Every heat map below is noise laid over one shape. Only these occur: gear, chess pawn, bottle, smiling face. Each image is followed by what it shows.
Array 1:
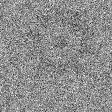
gear
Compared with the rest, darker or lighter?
darker
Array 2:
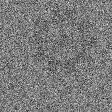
gear
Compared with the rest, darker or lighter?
darker
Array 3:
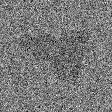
chess pawn
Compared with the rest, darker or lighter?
darker
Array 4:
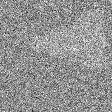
chess pawn
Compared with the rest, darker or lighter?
lighter
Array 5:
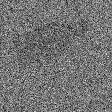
bottle
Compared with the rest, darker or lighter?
darker
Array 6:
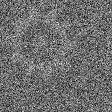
gear
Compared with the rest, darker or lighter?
lighter
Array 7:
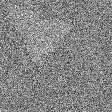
chess pawn
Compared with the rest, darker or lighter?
lighter
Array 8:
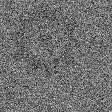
gear
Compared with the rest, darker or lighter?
darker
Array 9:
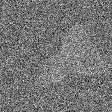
chess pawn
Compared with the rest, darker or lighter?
lighter
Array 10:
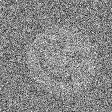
smiling face
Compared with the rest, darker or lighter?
lighter
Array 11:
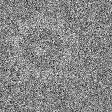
gear
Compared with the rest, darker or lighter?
lighter
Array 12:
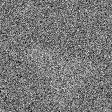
chess pawn
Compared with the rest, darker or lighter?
lighter
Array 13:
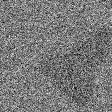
chess pawn
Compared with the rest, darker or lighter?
darker
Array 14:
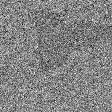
chess pawn
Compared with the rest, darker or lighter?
darker
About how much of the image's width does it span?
two thirds
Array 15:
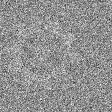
gear
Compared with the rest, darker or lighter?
lighter
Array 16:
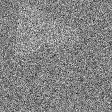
chess pawn
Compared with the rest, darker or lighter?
lighter
